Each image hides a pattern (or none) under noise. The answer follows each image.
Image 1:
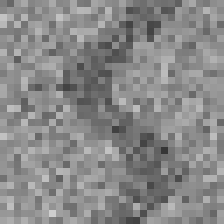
a wavy band
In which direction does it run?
top to bottom
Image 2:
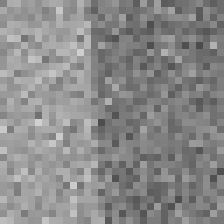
a sharp edge
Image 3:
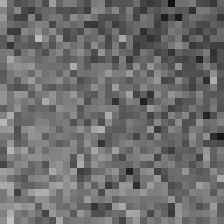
a smooth slope
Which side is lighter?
bottom left
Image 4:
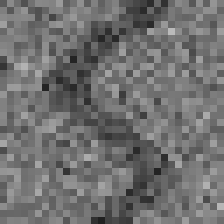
a wavy band
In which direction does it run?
top to bottom
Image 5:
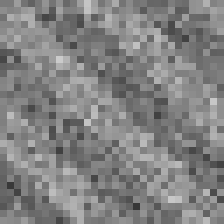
diagonal stripes
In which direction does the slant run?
top left to bottom right
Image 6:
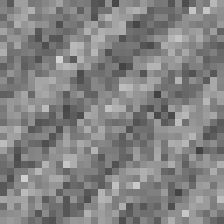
diagonal stripes
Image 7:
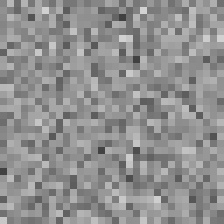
only noise
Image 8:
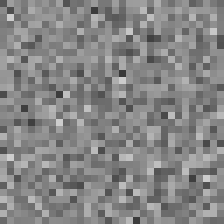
only noise
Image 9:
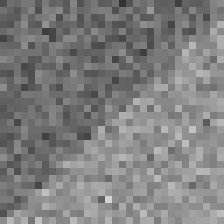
a sharp edge
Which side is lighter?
bottom right
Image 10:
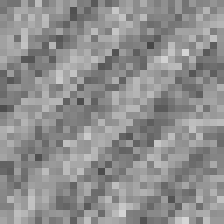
diagonal stripes
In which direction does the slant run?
bottom left to top right
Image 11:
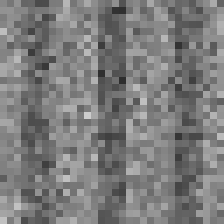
vertical stripes
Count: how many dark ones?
3
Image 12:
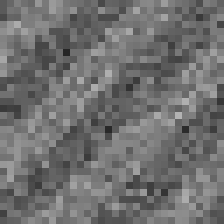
diagonal stripes
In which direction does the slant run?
bottom left to top right
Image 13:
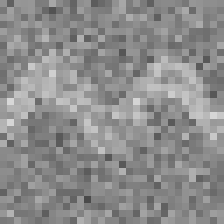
a wavy band
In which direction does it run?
left to right
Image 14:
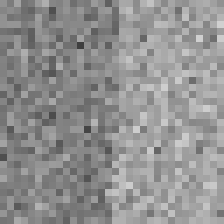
a sharp edge
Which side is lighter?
right
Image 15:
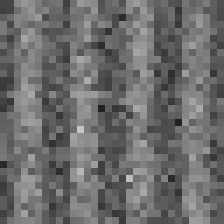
vertical stripes
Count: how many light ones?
4
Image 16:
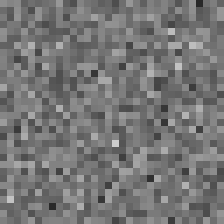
only noise
